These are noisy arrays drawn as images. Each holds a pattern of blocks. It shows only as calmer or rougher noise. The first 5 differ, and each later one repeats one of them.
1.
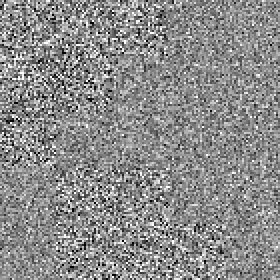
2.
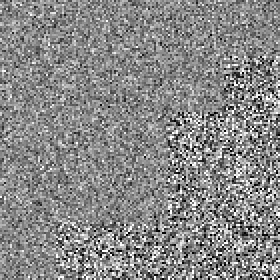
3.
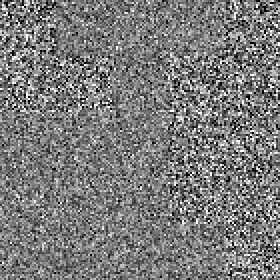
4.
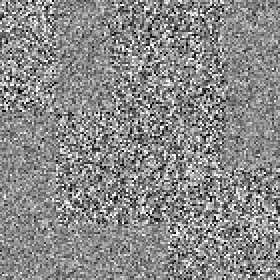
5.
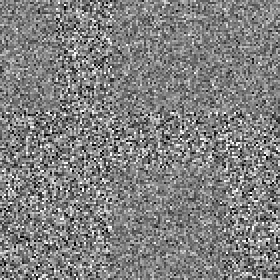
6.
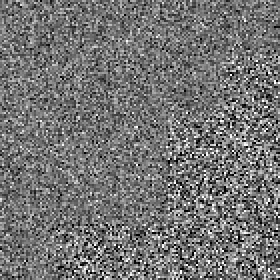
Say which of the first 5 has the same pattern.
2
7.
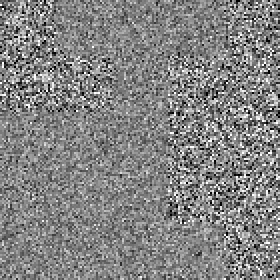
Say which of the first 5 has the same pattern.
3
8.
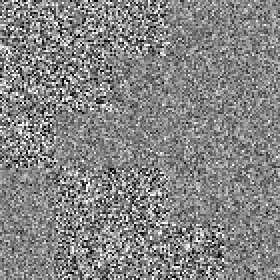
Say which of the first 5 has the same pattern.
1
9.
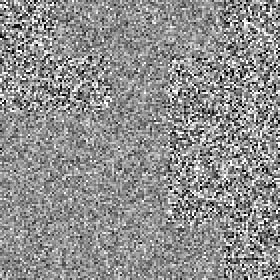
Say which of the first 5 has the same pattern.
3
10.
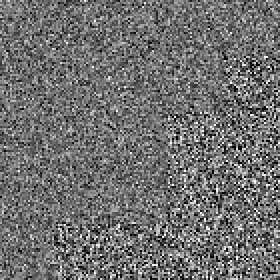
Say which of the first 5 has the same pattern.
2
